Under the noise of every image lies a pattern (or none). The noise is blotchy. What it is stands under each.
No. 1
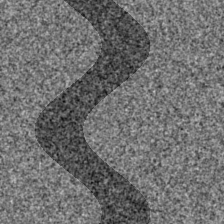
a wavy band
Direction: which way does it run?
top to bottom
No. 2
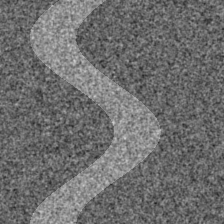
a wavy band
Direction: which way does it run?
top to bottom
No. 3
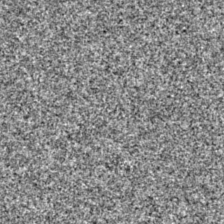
only noise
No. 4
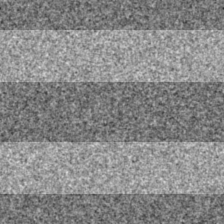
horizontal stripes
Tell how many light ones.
2
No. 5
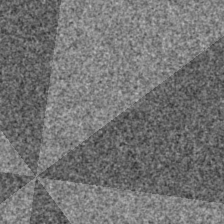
spokes from one point
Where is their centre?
bottom left
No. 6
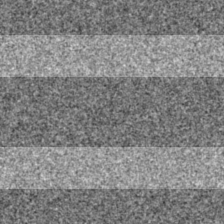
horizontal stripes
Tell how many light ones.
2
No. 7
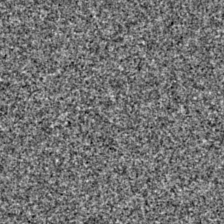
only noise
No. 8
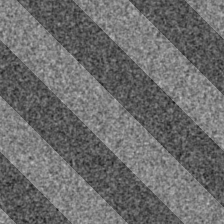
diagonal stripes
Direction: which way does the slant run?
top left to bottom right
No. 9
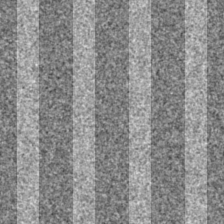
vertical stripes
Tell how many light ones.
4
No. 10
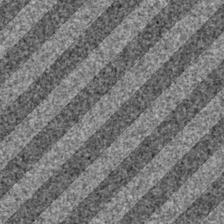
diagonal stripes
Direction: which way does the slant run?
bottom left to top right
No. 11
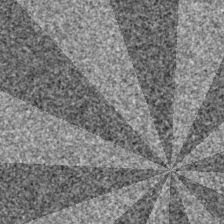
spokes from one point
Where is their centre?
bottom right
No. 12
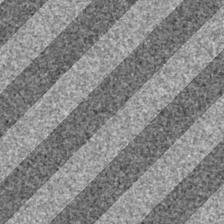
diagonal stripes
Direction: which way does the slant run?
bottom left to top right
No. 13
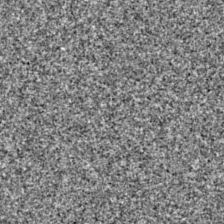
only noise
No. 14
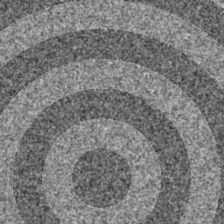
rings round one point
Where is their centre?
bottom middle
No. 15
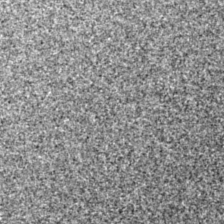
a smooth slope
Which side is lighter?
top left
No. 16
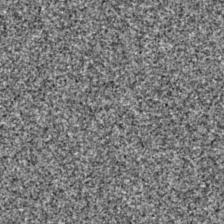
only noise
